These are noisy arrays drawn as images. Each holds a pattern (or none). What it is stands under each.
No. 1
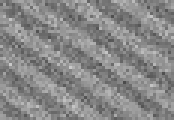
diagonal stripes
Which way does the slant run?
top left to bottom right
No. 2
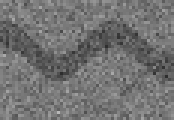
a wavy band
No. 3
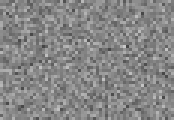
only noise
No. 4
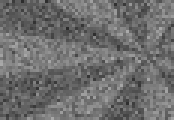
spokes from one point
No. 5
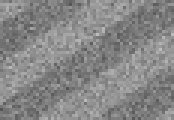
diagonal stripes
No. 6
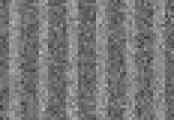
vertical stripes
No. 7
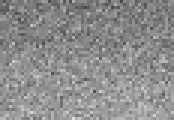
a smooth slope
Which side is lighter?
bottom
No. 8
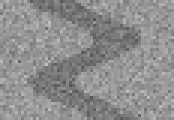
a wavy band
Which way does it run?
top to bottom
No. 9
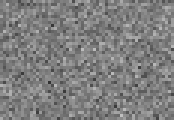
only noise
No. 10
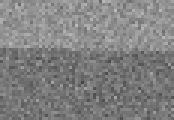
a sharp edge
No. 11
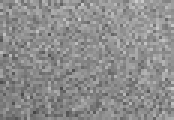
a smooth slope
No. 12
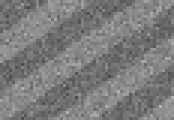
diagonal stripes
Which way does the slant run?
bottom left to top right
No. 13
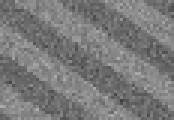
diagonal stripes
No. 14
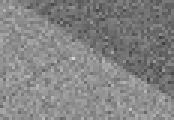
a sharp edge
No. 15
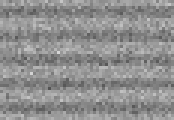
horizontal stripes
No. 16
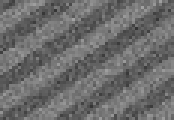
diagonal stripes
